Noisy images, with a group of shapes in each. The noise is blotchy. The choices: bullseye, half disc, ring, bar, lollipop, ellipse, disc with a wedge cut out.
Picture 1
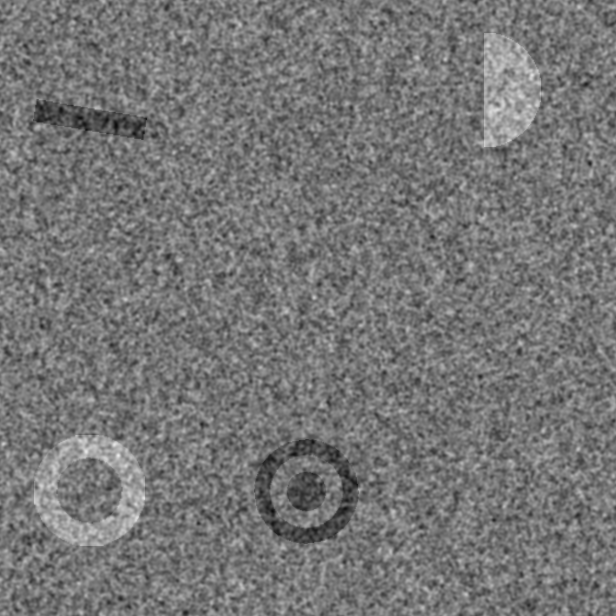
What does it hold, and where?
top left: dark bar; top right: light half disc; bottom left: light ring; bottom middle: dark bullseye
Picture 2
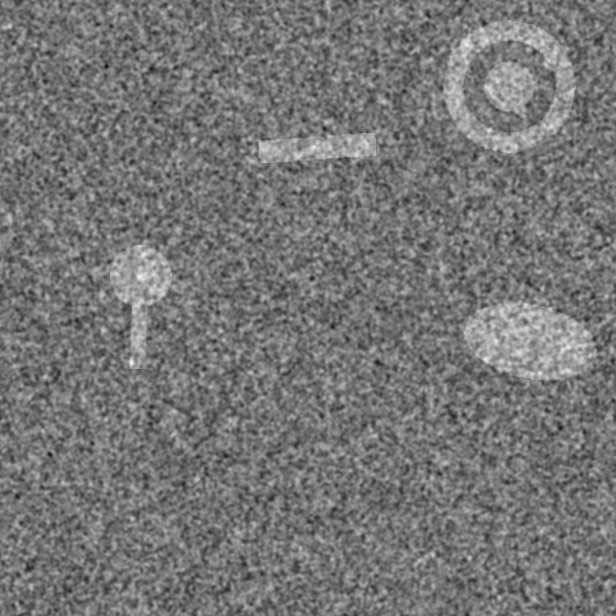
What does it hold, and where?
top middle: light bar; top right: light bullseye; middle left: light lollipop; middle right: light ellipse
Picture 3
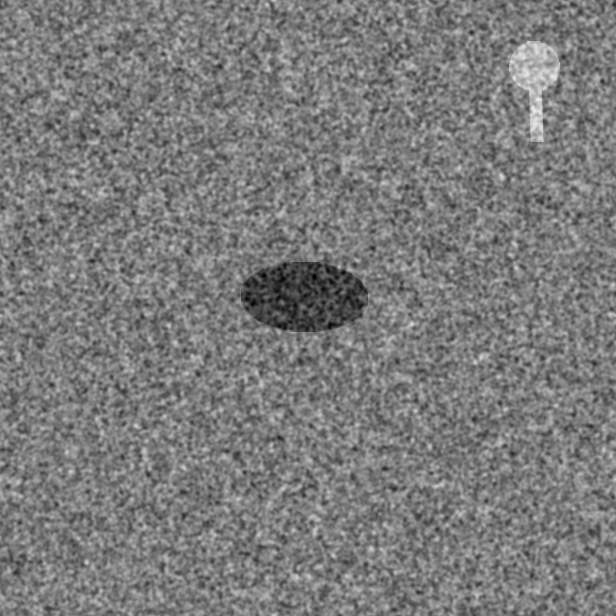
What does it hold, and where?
top right: light lollipop; centre: dark ellipse
